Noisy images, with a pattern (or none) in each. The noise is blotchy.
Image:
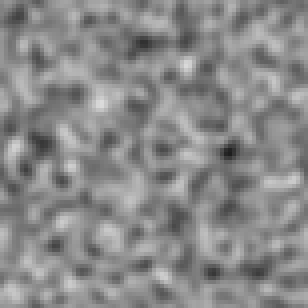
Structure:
only noise
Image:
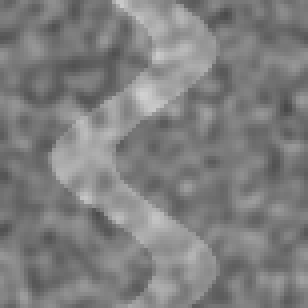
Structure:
a wavy band
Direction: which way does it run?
top to bottom
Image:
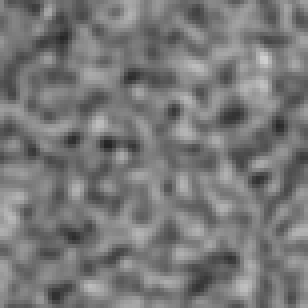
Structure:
only noise
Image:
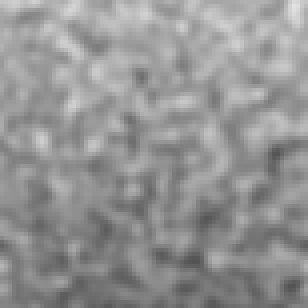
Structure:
a smooth slope
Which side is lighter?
top
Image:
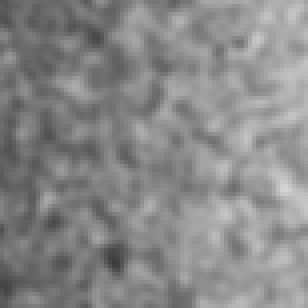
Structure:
a smooth slope
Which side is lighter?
right
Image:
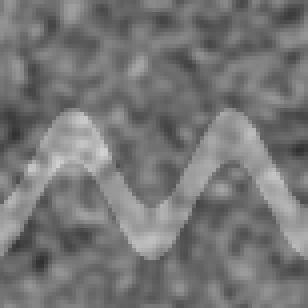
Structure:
a wavy band
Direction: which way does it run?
left to right
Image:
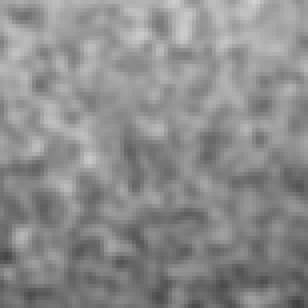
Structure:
a smooth slope
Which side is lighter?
top
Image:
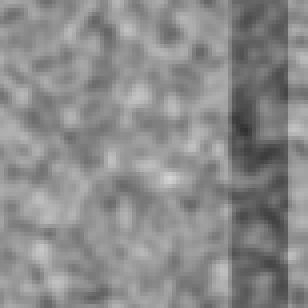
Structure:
one vertical stripe
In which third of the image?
right
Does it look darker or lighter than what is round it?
darker
